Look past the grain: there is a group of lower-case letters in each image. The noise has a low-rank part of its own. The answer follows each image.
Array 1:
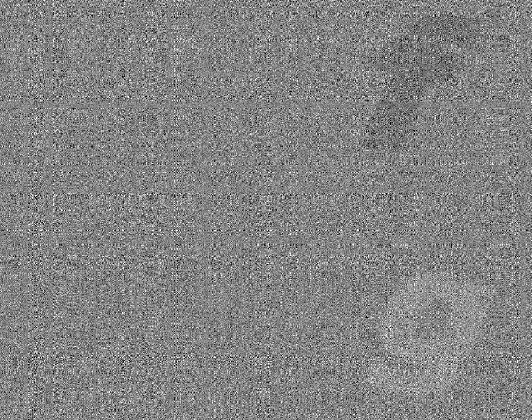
top right: dark f; bottom right: light g
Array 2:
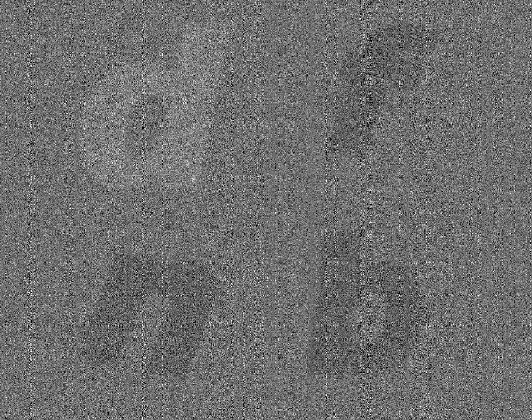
top left: light d; top right: dark f; bottom left: dark n; bottom right: dark b
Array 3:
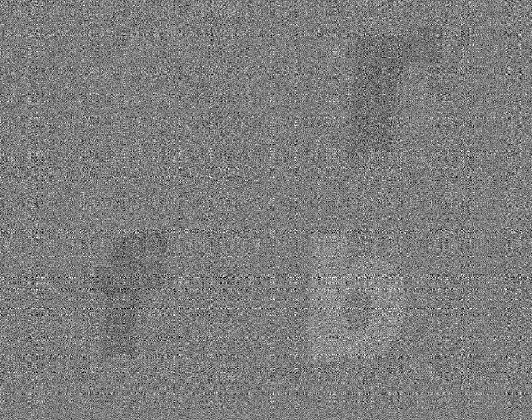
top right: dark r; bottom left: dark f; bottom right: light b
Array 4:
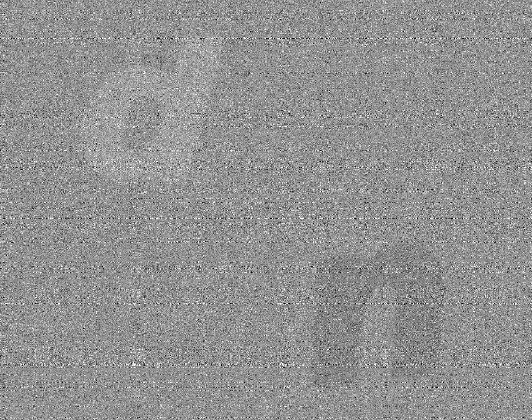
top left: light d; bottom right: dark n
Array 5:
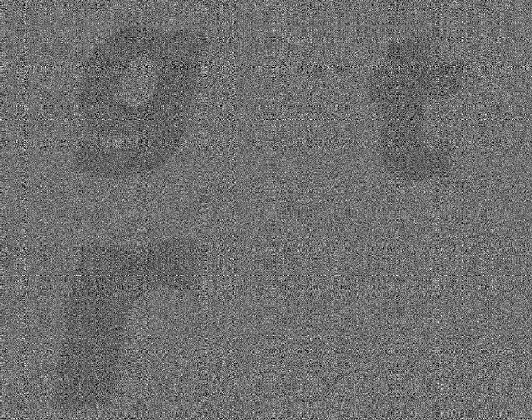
top left: dark g; top right: dark t; bottom left: dark r
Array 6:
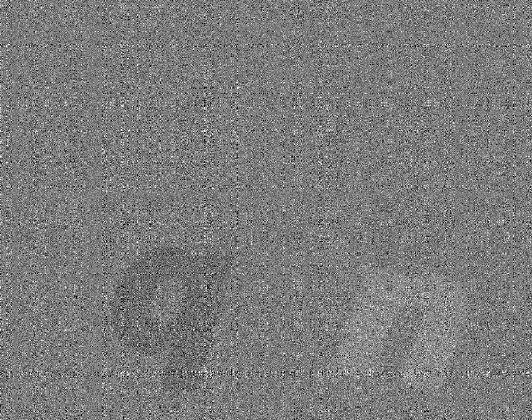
bottom left: dark q; bottom right: light n
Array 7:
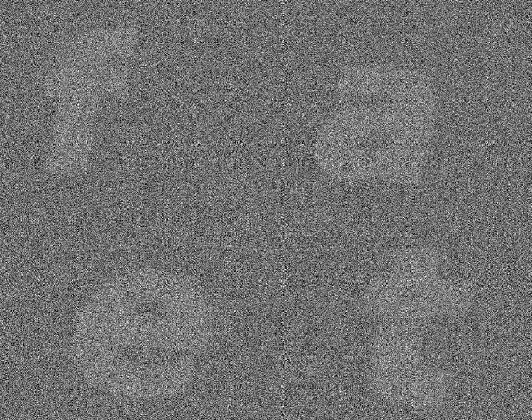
top left: light f; top right: light a; bottom left: light e; bottom right: light t
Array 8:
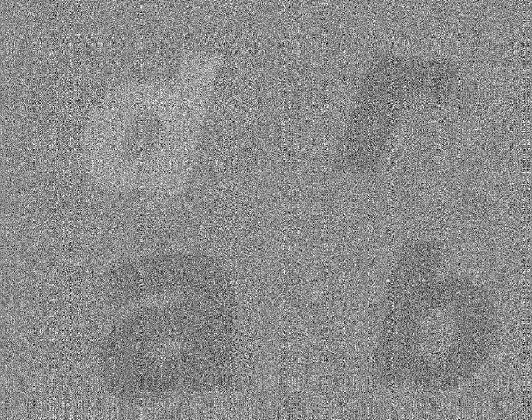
top left: light d; top right: dark r; bottom left: dark a; bottom right: dark b
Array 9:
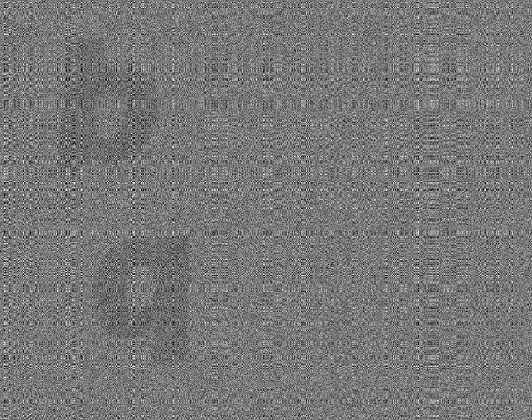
top left: dark b; bottom left: dark q
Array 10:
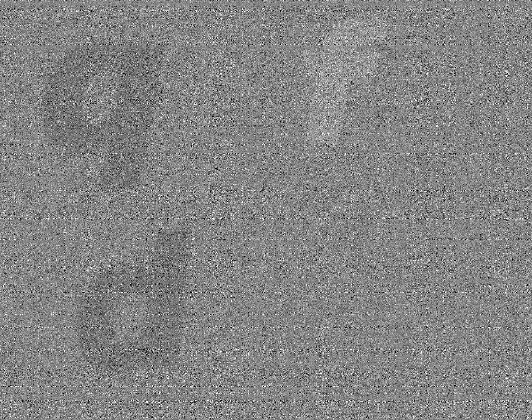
top left: dark q; top right: light f; bottom left: dark d
